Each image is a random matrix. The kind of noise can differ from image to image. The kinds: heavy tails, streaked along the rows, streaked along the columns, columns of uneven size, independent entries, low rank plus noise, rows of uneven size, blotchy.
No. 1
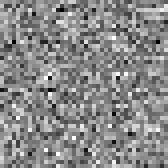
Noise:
low rank plus noise
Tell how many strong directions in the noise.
five to eight
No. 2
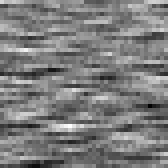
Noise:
streaked along the rows
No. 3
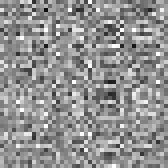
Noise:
low rank plus noise
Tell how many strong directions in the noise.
three or four
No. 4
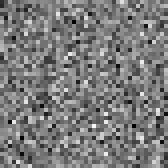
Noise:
independent entries
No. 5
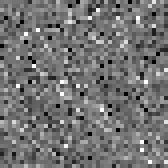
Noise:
heavy tails
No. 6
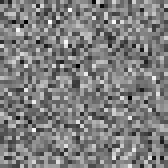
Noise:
independent entries
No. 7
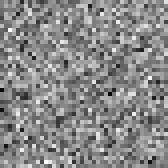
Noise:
independent entries
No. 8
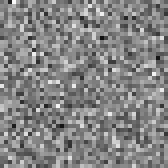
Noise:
independent entries
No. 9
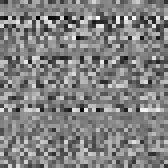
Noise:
rows of uneven size
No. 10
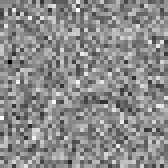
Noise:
independent entries
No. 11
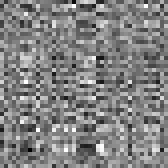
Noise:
low rank plus noise
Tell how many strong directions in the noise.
one
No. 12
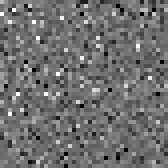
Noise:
heavy tails
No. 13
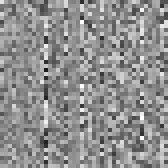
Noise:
columns of uneven size
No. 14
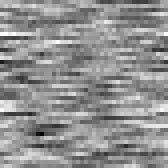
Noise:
streaked along the rows
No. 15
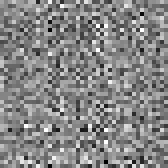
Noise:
low rank plus noise
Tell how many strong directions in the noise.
three or four
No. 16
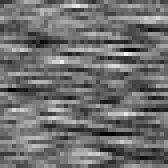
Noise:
streaked along the rows
